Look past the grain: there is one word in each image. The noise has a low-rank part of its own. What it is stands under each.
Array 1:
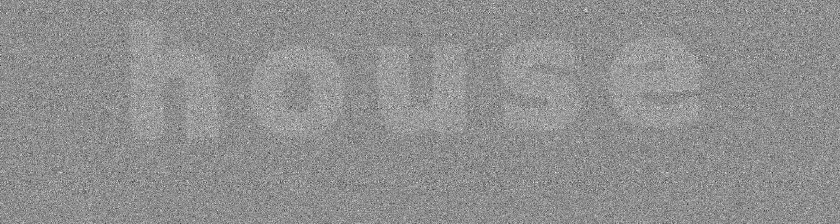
house
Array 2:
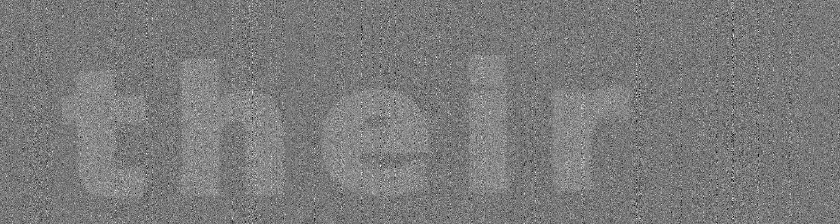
their
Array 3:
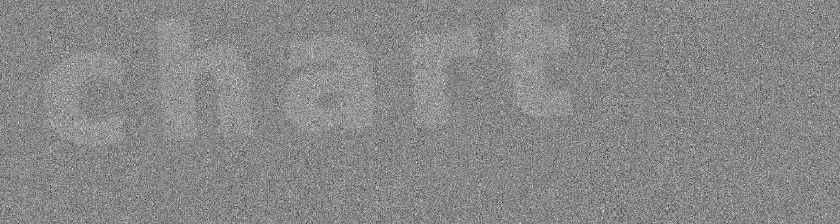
chart
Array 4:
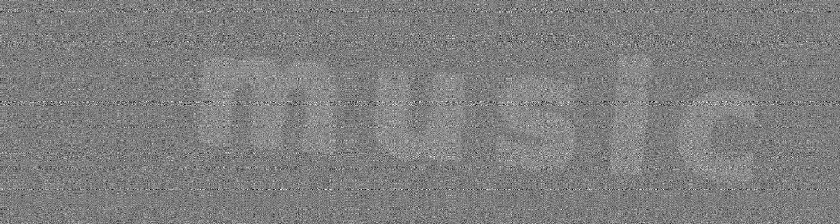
music
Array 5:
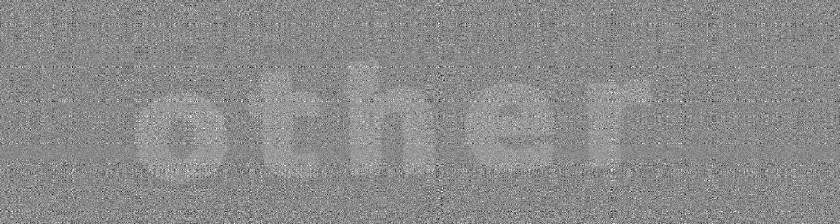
other
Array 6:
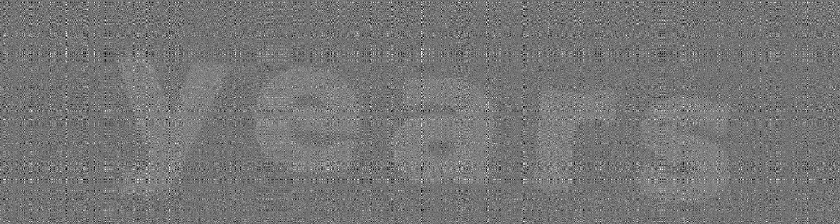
years
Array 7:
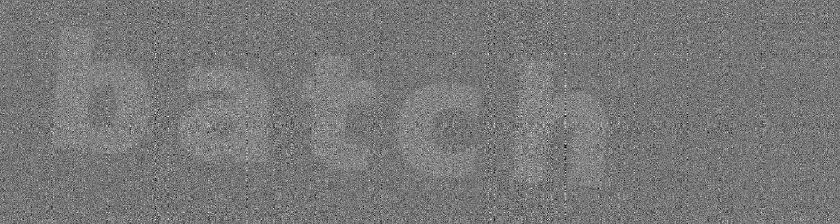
batch
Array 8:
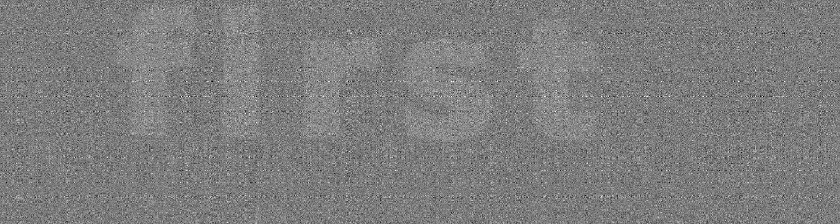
first
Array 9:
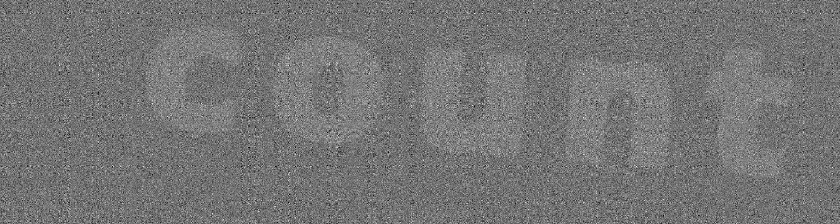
count
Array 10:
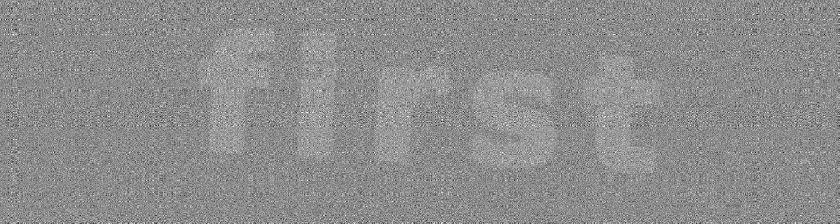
first
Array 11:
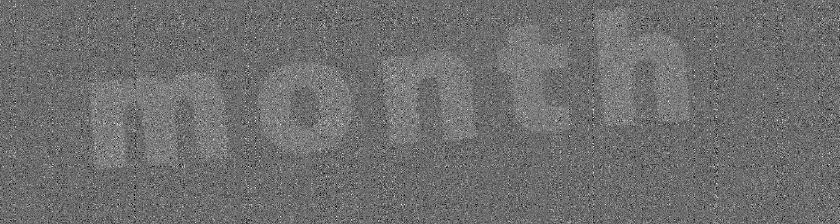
month
